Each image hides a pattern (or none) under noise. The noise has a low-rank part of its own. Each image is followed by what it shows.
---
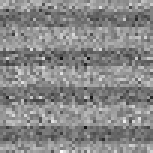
horizontal stripes
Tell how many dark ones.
4
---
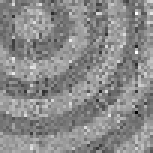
rings round one point
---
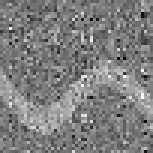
a wavy band
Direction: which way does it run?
left to right
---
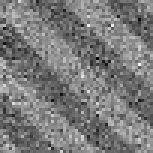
diagonal stripes
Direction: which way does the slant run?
top left to bottom right
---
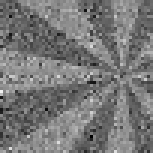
spokes from one point
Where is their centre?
middle right
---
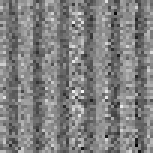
vertical stripes
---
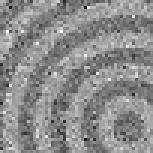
rings round one point
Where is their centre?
bottom right
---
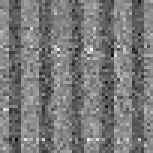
vertical stripes
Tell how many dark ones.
5
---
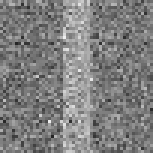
one vertical stripe
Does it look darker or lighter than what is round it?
lighter
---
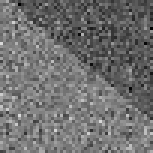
a sharp edge
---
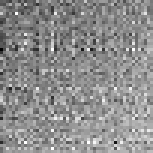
a smooth slope
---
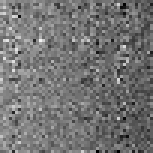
a smooth slope
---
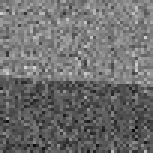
a sharp edge
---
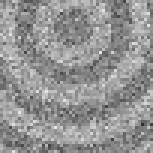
rings round one point
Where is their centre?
top middle
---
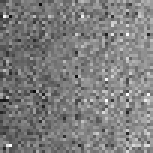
a smooth slope
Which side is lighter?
right
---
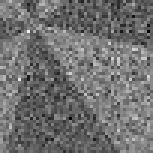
spokes from one point
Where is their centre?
top left
